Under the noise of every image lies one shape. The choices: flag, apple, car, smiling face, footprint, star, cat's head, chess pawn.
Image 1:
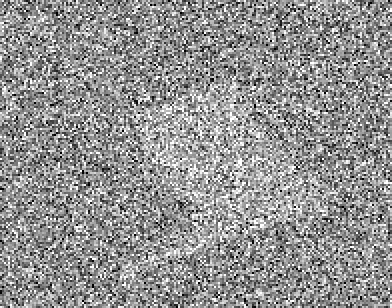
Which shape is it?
flag
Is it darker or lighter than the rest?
lighter
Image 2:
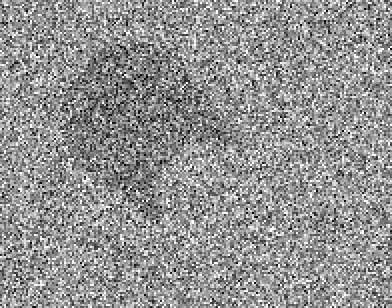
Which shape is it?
cat's head
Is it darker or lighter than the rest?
darker
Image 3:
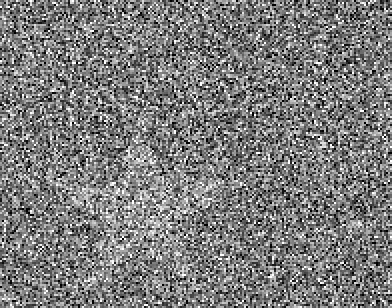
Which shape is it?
star
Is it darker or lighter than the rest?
lighter
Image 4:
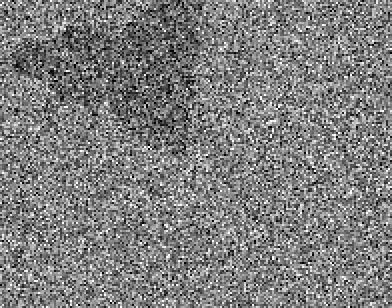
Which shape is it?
chess pawn
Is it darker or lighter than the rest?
darker
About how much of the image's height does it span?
half
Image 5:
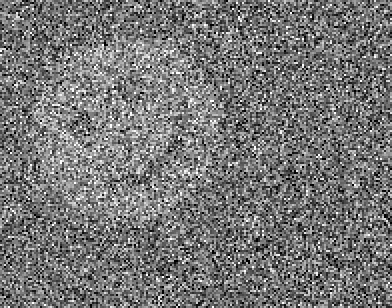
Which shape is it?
smiling face
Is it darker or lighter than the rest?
lighter
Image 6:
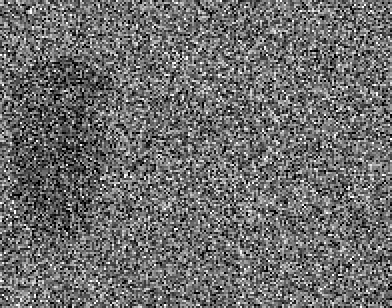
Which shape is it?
footprint
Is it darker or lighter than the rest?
darker
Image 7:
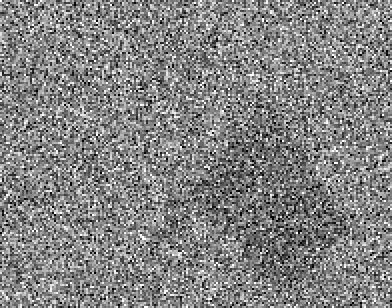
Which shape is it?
flag
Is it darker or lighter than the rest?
darker
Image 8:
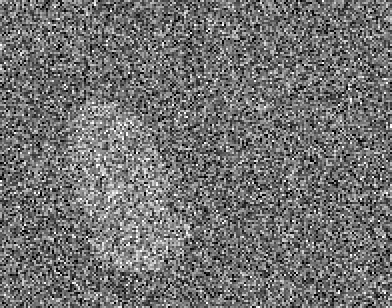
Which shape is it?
footprint
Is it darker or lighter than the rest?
lighter
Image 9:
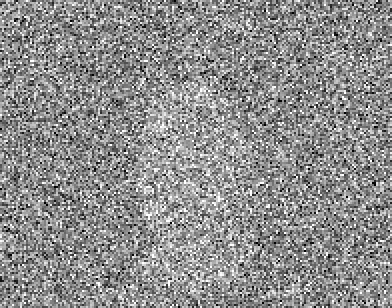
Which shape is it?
footprint
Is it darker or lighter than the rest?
lighter
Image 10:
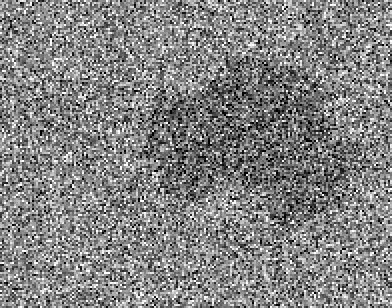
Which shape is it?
car
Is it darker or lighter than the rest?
darker
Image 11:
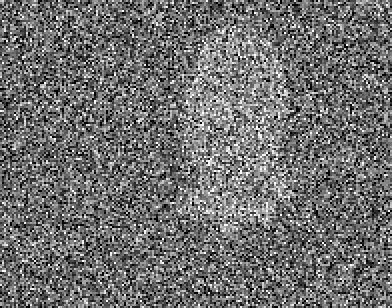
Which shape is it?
footprint
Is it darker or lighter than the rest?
lighter
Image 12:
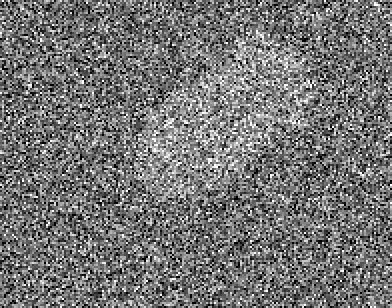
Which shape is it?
footprint
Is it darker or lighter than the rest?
lighter
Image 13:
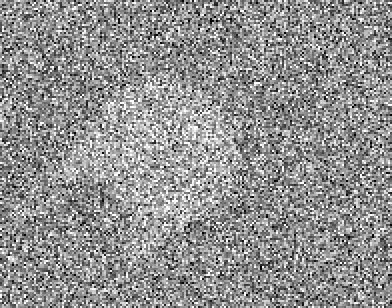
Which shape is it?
cat's head
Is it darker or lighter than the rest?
lighter
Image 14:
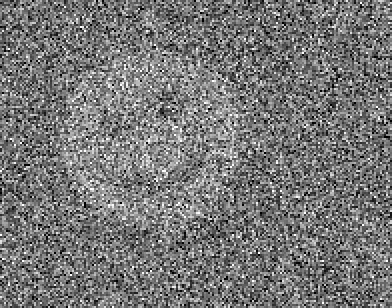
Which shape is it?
smiling face
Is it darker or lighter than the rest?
lighter
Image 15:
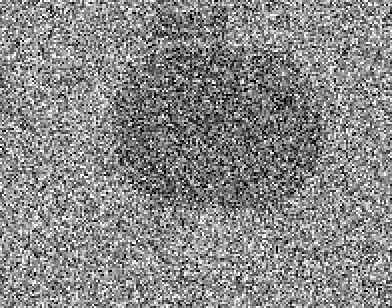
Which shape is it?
apple
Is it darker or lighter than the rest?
darker
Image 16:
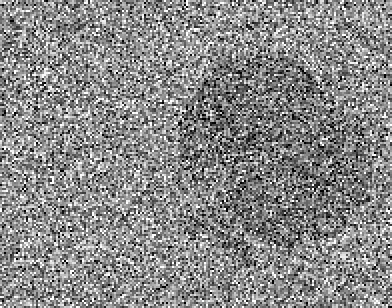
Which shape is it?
apple
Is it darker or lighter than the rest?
darker
